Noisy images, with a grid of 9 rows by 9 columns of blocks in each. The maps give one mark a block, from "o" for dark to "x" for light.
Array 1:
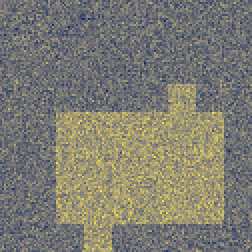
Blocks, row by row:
ooooooooo
ooooooooo
ooooooooo
ooooooxoo
ooxxxxxxo
ooxxxxxxo
ooxxxxxxo
ooxxxxxxo
oooxooooo
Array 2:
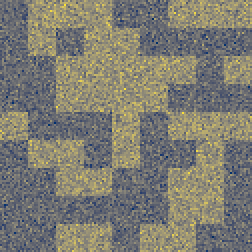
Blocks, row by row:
oxxxooxxx
oxoxxoooo
ooxxxxxox
ooxxxxooo
xoooxoxxx
oxxoxooxo
ooxxooxxo
ooooooxxo
ooxxoxxoo
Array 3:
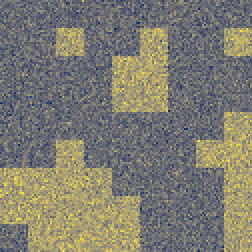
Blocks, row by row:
ooooooooo
ooxooxoox
ooooxxooo
ooooxxooo
oooooooox
ooxooooxx
xxxxoooox
xxxxxooox
oxxxxooox
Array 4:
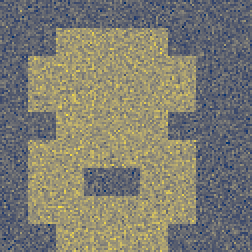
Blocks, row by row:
ooooooooo
ooxxxxooo
oxxxxxxoo
oxxxxxxoo
ooxxxxooo
oxxxxxxoo
oxxooxxoo
oxxxxxxoo
ooxxxxooo
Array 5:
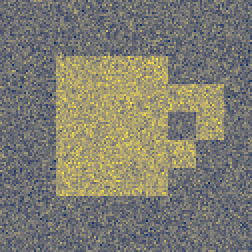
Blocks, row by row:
ooooooooo
ooooooooo
ooxxxxooo
ooxxxxxxo
ooxxxxoxo
ooxxxxxoo
ooxxxxooo
ooooooooo
ooooooooo
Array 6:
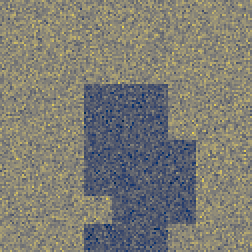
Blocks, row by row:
xxxxxxxxx
xxxxxxxxx
xxxxxxxxx
xxxoooxxx
xxxoooxxx
xxxooooxx
xxxooooxx
xxxxoooxx
xxxoooxxx
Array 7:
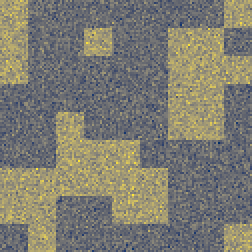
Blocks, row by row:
xooooooox
xooxooxxo
xoooooxxx
ooooooxxo
ooxoooxxo
ooxxxoooo
xxxxxxooo
xxooxxooo
oxoooooox
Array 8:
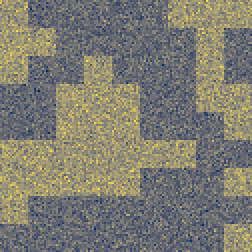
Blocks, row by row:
xoooooxxx
xxoooooxo
xooxoooxo
ooxxxooxx
ooxxxooox
xxxxxxxoo
xxxxxooox
xoooooooo
oooooooox
